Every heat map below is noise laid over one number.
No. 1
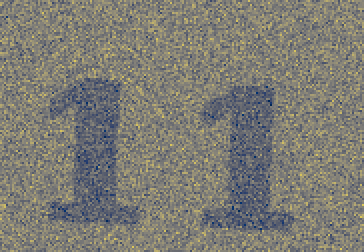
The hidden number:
11
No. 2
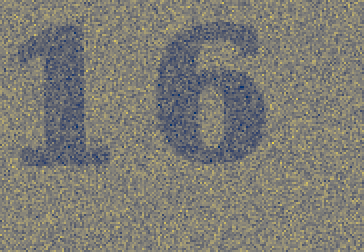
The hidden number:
16
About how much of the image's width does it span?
two thirds
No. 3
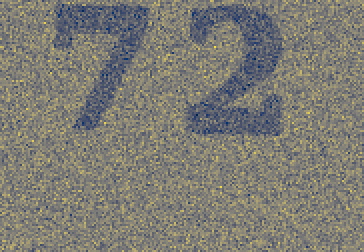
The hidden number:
72
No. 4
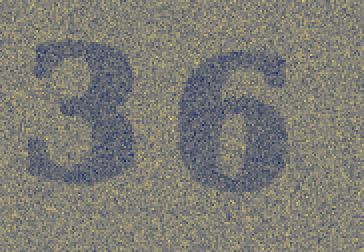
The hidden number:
36
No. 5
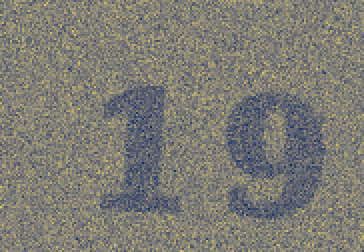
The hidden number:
19
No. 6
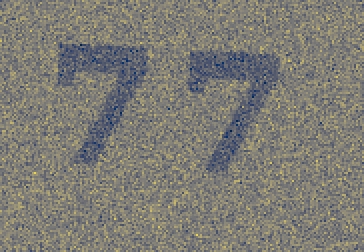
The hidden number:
77
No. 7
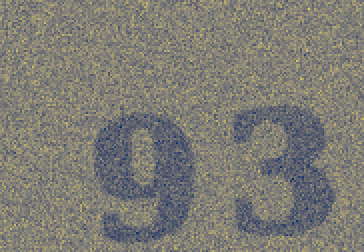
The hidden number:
93
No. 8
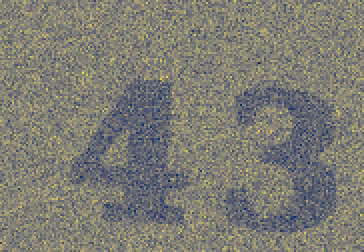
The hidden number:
43
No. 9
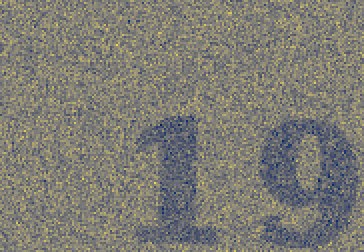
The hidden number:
19
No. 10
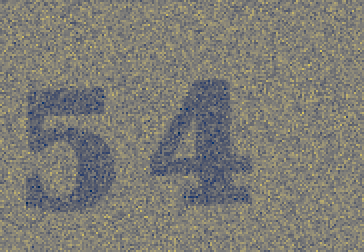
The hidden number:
54
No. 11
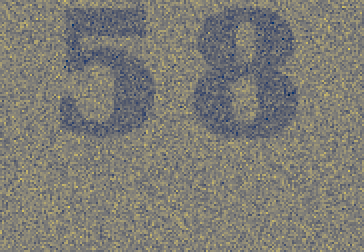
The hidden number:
58
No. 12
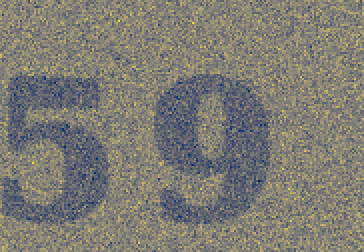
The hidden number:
59
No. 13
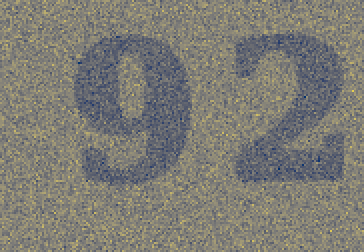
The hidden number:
92
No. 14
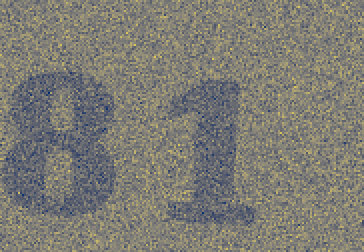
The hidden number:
81
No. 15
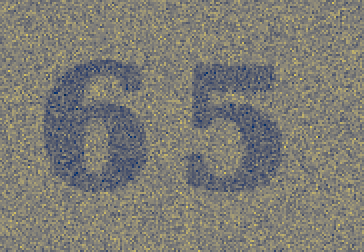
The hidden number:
65
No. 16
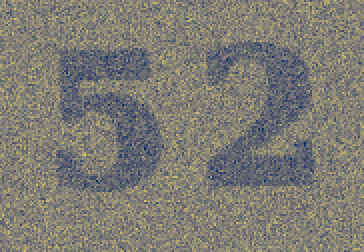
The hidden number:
52
